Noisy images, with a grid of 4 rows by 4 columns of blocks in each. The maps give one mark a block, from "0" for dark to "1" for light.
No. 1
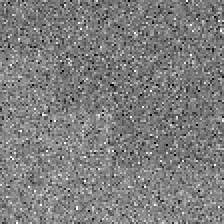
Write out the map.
0000
1000
1100
1111
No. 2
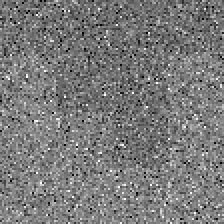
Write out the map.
0000
1001
1101
1111
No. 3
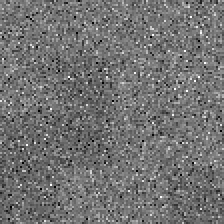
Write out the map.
1111
1011
0011
0110
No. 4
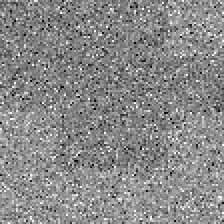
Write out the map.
0001
0000
1001
1111
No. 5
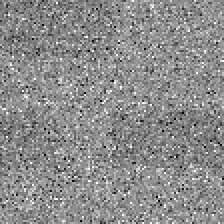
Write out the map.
0011
1111
0100
1111
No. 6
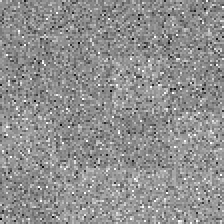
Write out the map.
0000
0010
1001
0111
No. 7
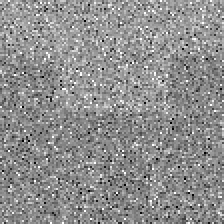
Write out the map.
1111
0110
0000
0000
